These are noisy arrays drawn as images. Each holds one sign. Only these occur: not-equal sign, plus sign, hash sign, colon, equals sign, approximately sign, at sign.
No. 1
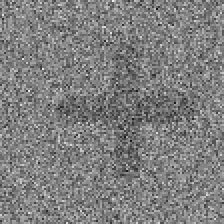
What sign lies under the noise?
plus sign
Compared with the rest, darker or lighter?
darker
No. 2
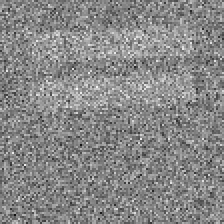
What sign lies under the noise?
equals sign
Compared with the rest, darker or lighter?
lighter
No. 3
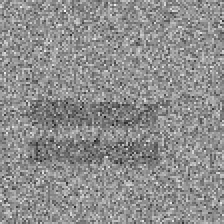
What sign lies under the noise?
equals sign
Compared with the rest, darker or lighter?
darker
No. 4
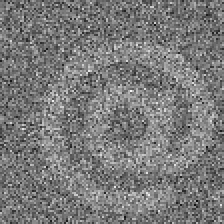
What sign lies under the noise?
at sign
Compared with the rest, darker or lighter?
lighter
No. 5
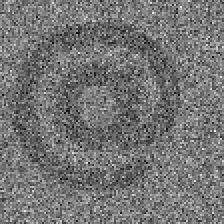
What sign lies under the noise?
at sign
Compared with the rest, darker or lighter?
darker
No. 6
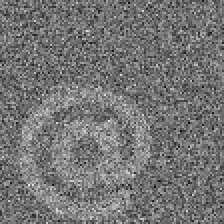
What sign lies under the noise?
at sign
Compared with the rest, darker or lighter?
lighter
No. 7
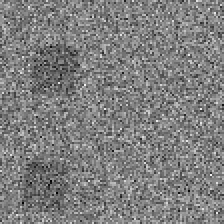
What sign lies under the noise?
colon
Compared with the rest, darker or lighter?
darker
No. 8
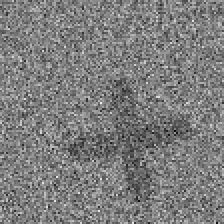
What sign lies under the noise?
plus sign
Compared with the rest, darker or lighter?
darker
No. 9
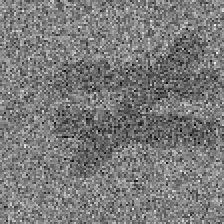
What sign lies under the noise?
not-equal sign
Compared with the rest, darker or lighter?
darker
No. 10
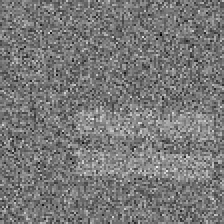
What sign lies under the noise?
equals sign
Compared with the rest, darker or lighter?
lighter
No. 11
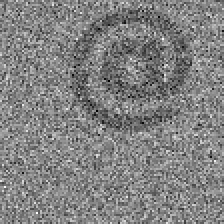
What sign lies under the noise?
at sign
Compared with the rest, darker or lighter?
darker
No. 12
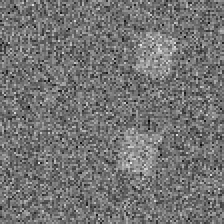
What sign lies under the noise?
colon
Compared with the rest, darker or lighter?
lighter
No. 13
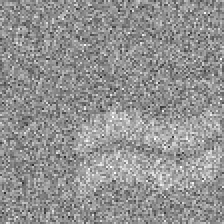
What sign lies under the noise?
approximately sign
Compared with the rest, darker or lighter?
lighter
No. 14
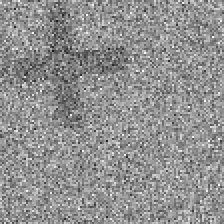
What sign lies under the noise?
plus sign
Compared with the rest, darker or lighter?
darker
